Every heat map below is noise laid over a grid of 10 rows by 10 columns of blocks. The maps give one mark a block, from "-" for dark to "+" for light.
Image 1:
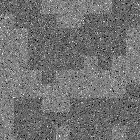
- - - + + + + + - -
+ - - - + + - - - -
+ + - - - - - - - +
+ + - - - - - - - +
+ + - - - - + - + +
+ + + - + + + + + +
+ + + + + + + + + -
+ - - + + - - - - -
+ - - - - - - - - -
+ - - - + - - - + -
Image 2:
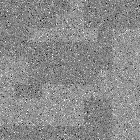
- - - - - + - - - -
- - - - + + - - - -
- - + + + + + - + +
- - - - - - - - + +
+ + - - - - - - + +
+ + - - - - - + + +
+ - - + + + + + + +
+ + + + + + - - + +
+ + + + + + - - + +
- - - - - - - - + +
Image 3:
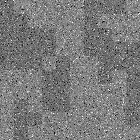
- + + + + + - - - +
- - + + + + - + + +
- - - - + + - - + +
- - - - + + - - - -
- - - + - + + - - -
+ + + - - + + - + -
+ + + - - + + + + -
+ - + - - + + + + -
+ - - + + + + + + -
+ - + + + + + + + +
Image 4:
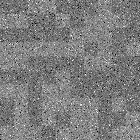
- - + + - - - + - -
+ + - - + - + + + -
- - - - - + + + - -
+ + + + + + - + - +
+ + - - - - + + - -
- - - - + - - - - -
+ + - + + - - - - -
- + - + + + + - + -
- + - + - + + - - +
+ + + - + + + - + +
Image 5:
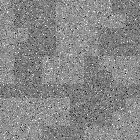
+ - - - + + + + - -
+ - - - + + + + + -
+ + - - + + + - - -
+ - - - + + + - - -
+ - - + + + - + + +
+ - - + + + - - + +
- - - - - - - - - -
+ + + + + - - - - +
+ + + + + - - - + +
+ + + - - - + + + +
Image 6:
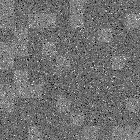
+ - - - - + - - - -
+ - + + - + - - - +
- + - - - - - + - -
+ + - + - - - - - -
+ - - - + - - - + -
- + - - - - - - - -
+ + + - - - - - - -
+ - - - + - - - - +
- - - - - + - - - -
- - + - - - + - + +
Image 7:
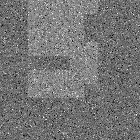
- - + + + + + - - -
- - + + + + - - - -
- - + + + + - - - -
- - + + + + + - - -
- - - - - + + - - -
- - + + + + + - - -
- - + + + + - - - -
- - - - - - - - - -
- - - - - - - - - -
- - - - - - - - - -
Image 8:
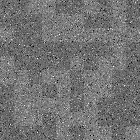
- - + + - - + - + -
- - - + + + - - + -
+ - - + + + + + + +
- - - - - - - - + -
+ - - - - + - + + -
+ + - + + - + + - -
- + + - + - + + - -
- + + + + - + - - -
- + + - + + + - - -
- - - - + - + + - +
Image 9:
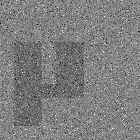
+ + + + + + + + + +
+ + + + + + + + + +
+ + + + + + + + + +
+ - - + - - + + + +
+ - - + - - + + + +
+ - - + - - + + + +
+ - - - - - + + + +
+ - - + + + + + + +
+ - - + + + + + + +
+ + + + + + + + + +
